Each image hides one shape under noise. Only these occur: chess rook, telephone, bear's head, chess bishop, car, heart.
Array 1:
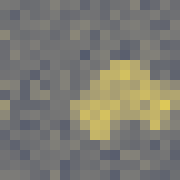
car
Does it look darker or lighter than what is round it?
lighter
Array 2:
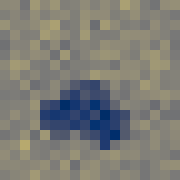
car
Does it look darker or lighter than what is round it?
darker
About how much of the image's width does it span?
half
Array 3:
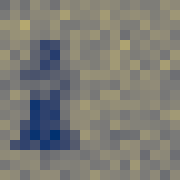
chess bishop
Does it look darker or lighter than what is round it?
darker
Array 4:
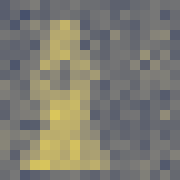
chess bishop
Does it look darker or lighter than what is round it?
lighter
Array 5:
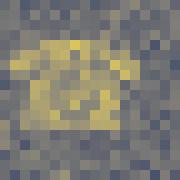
telephone
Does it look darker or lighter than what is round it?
lighter
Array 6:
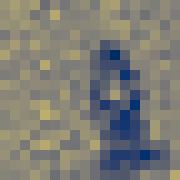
chess bishop
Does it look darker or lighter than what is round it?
darker
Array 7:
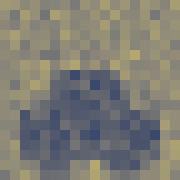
car
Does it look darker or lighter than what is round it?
darker
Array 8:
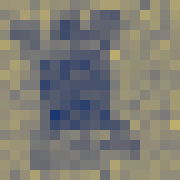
chess rook
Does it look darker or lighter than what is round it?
darker
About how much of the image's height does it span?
nearly all
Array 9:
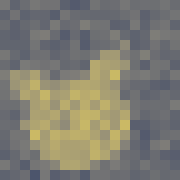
bear's head
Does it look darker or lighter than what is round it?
lighter
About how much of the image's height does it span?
two thirds
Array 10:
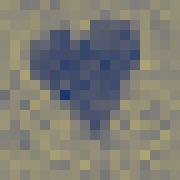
heart
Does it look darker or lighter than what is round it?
darker
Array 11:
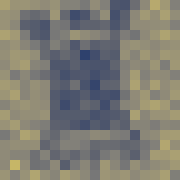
chess rook
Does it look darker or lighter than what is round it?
darker
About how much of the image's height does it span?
nearly all
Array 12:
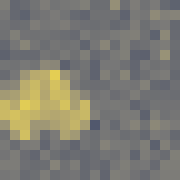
car
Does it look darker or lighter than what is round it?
lighter
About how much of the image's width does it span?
half
